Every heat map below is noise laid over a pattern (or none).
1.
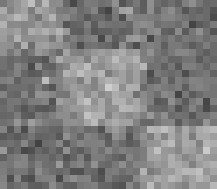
blocks along the diagonal
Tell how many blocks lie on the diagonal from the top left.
3
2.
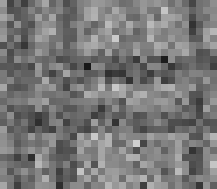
bands of rows crossing bands of columns
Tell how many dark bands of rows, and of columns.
2 and 3
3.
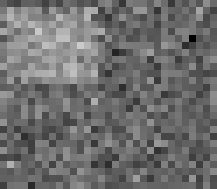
one block
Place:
top left
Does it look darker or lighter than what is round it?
lighter
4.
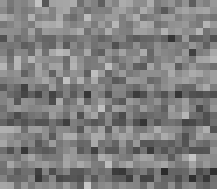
bands of rows
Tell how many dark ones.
5
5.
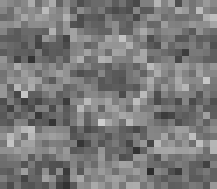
a checkerboard
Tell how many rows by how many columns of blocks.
6 by 3
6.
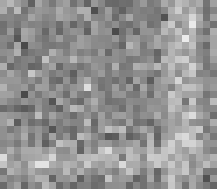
bands of rows crossing bands of columns
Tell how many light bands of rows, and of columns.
1 and 1
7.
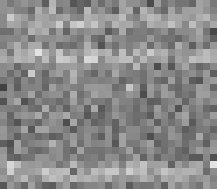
bands of rows
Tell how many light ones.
3
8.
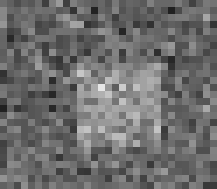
one block
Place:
centre
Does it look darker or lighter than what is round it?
lighter
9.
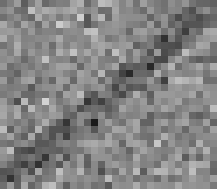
a diagonal band
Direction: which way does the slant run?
bottom left to top right
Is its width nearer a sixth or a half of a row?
a sixth
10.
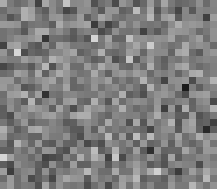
only noise
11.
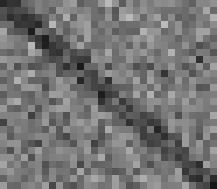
a diagonal band
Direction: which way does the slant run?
top left to bottom right
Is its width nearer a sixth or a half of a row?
a sixth
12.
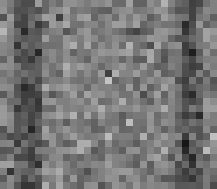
bands of columns
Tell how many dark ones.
2
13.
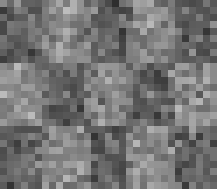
a checkerboard
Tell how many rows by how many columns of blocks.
3 by 5
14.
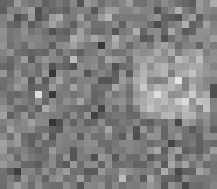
one block
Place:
middle right
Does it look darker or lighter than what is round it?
lighter
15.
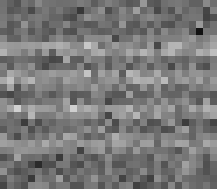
bands of rows
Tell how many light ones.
4
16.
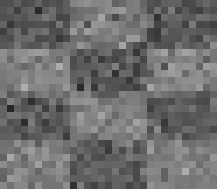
a checkerboard
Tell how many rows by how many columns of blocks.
4 by 3
